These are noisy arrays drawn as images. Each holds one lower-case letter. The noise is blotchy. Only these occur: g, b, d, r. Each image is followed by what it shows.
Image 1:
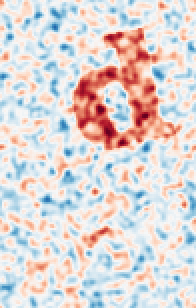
d
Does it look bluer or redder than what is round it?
redder
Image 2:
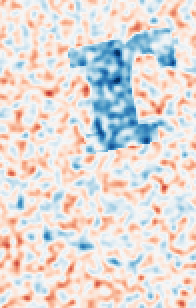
r
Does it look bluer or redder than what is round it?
bluer
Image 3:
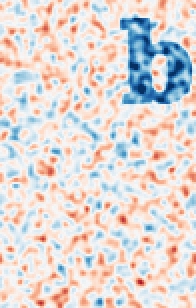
b
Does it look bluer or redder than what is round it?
bluer
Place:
top right
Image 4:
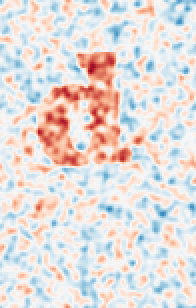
d
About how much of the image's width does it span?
half
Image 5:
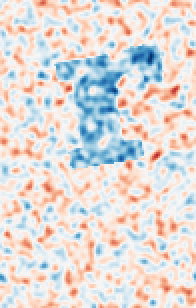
r
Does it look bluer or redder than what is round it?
bluer
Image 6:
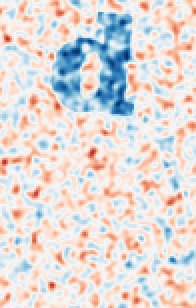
d
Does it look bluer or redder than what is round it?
bluer
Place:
top middle
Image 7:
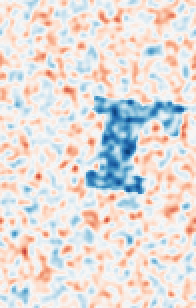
r
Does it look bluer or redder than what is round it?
bluer
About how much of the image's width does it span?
half
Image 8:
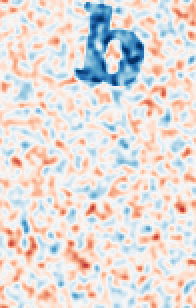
b
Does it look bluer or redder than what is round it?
bluer
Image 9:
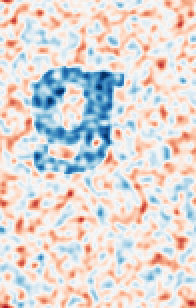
g
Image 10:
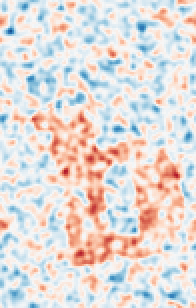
b
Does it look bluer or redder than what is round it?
redder
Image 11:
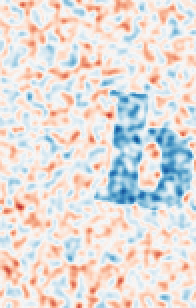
b
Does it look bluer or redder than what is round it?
bluer
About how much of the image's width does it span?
half
